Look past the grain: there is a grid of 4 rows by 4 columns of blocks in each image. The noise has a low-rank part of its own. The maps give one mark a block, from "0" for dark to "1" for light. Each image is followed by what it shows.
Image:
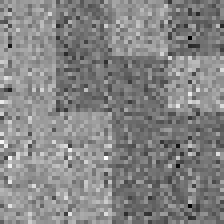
1010
1001
1100
1100
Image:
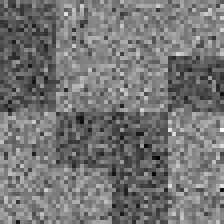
0111
0110
1001
1101
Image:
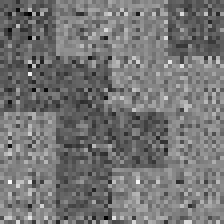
0110
0011
1001
1011
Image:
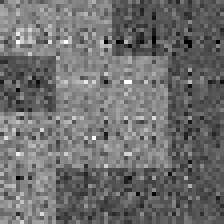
1100
0110
1110
1000
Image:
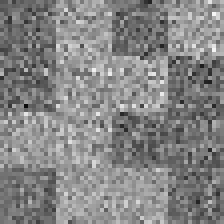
0101
0110
1100
0110
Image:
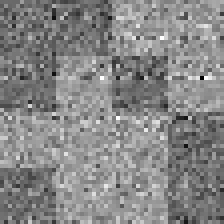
0011
0101
1110
0110
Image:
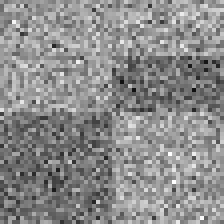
1111
1100
0011
0011
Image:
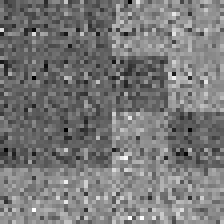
0011
0001
0010
1111
